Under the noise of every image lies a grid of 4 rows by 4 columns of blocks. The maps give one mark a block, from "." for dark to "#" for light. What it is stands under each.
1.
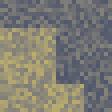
....
##..
##..
###.
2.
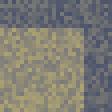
....
###.
###.
###.
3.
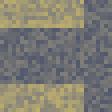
###.
....
....
###.
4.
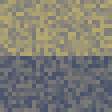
####
####
....
....
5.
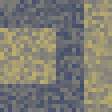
...#
##.#
##.#
...#
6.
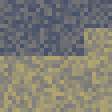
....
...#
####
####
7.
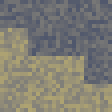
....
#...
###.
####
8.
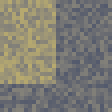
##..
##..
##..
....
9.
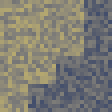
###.
###.
##..
#...
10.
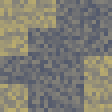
##..
#...
...#
#..#
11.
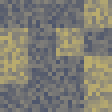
...#
#.#.
#..#
...#
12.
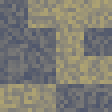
.###
..#.
..##
##..
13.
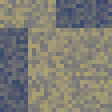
##..
.###
.###
.###
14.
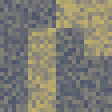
..##
.#.#
.#..
.#..
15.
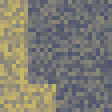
#...
#...
#...
##..
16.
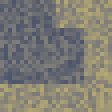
..##
...#
...#
####
